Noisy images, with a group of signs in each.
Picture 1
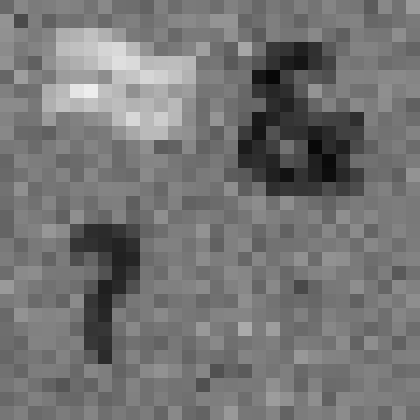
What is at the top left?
approximately sign
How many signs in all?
3
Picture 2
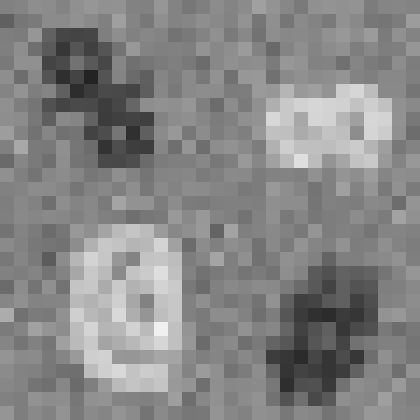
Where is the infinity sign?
top right
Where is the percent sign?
top left
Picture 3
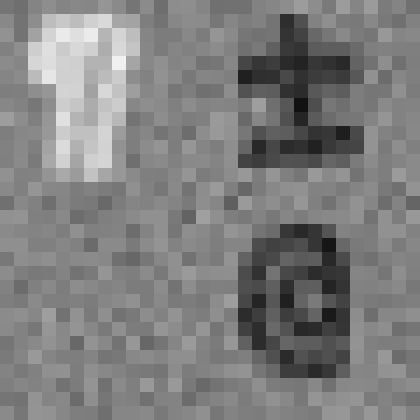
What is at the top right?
plus-minus sign
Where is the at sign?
bottom right
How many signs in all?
3
